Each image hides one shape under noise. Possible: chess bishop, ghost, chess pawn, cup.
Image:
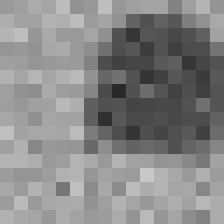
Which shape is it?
ghost
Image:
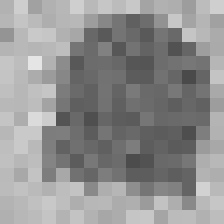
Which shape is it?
ghost
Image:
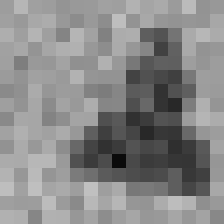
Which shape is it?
chess pawn
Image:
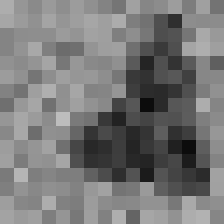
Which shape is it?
chess pawn
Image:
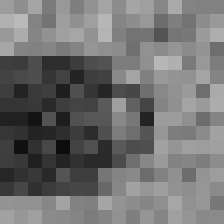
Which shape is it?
cup
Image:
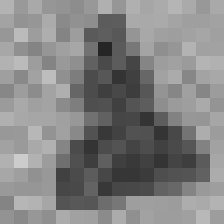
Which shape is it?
chess pawn
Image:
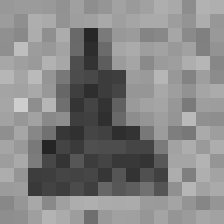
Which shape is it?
chess pawn
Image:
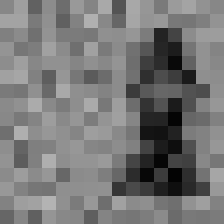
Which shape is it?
chess bishop
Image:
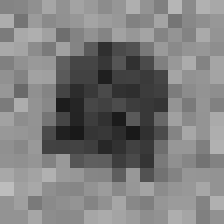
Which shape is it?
ghost
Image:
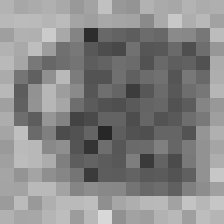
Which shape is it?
cup
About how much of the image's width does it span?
nearly all
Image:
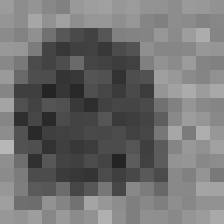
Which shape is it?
ghost
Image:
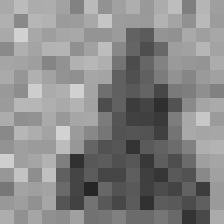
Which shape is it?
chess pawn
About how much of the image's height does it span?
nearly all
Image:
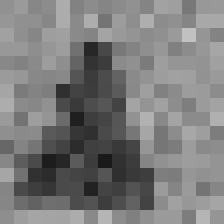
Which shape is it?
chess pawn
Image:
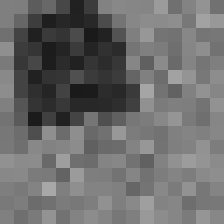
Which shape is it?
ghost
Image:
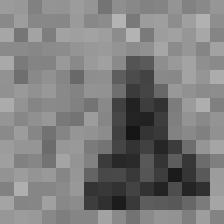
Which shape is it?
chess pawn
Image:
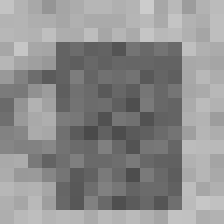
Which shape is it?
cup
